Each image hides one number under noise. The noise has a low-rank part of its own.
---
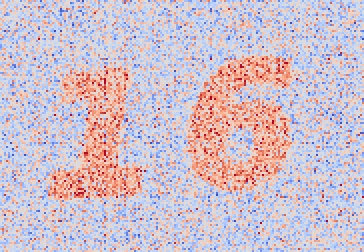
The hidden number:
16
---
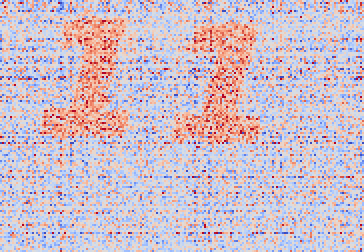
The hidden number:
11
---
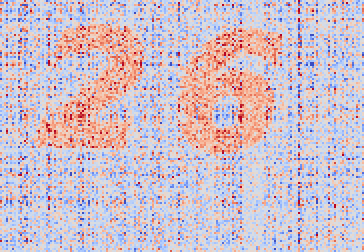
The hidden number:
26
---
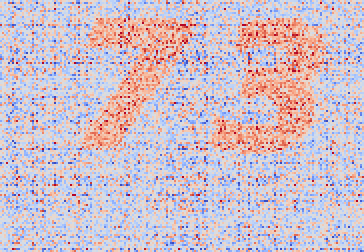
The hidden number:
73
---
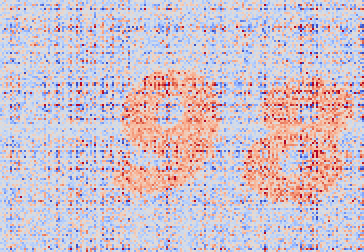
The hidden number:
98
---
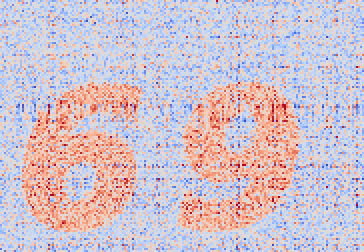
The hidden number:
69
